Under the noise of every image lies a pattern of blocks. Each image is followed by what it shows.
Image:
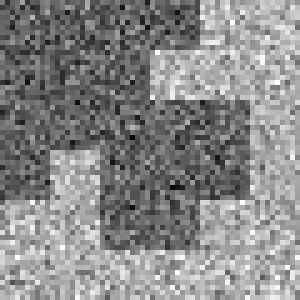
mirrored about the diagonal from the top left
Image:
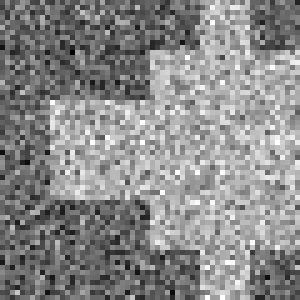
top and bottom mirror each other
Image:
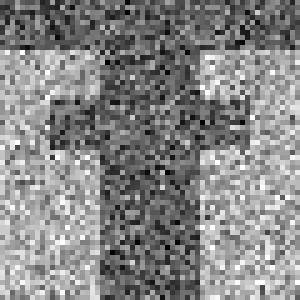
left and right mirror each other
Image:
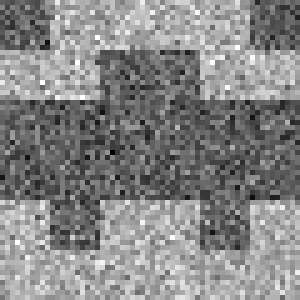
left and right mirror each other
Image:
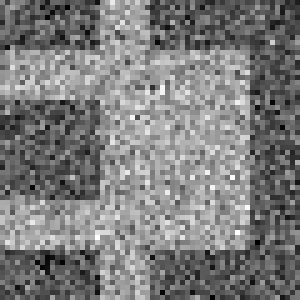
top and bottom mirror each other
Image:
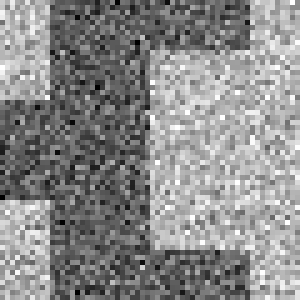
top and bottom mirror each other
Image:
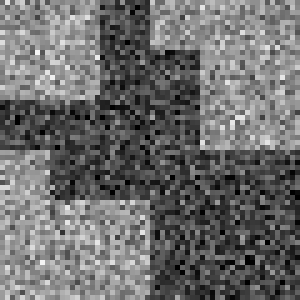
mirrored about the diagonal from the top left
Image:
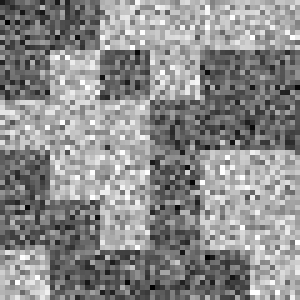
no symmetry
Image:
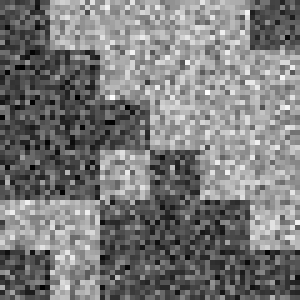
mirrored about the diagonal from the bottom left
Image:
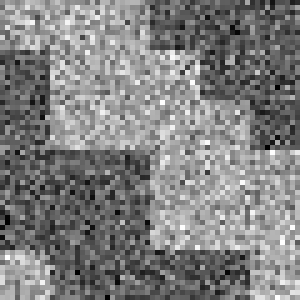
mirrored about the diagonal from the bottom left
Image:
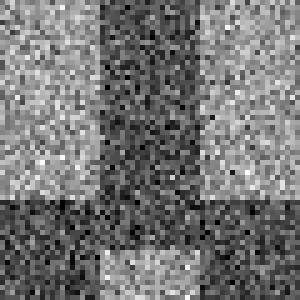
left and right mirror each other
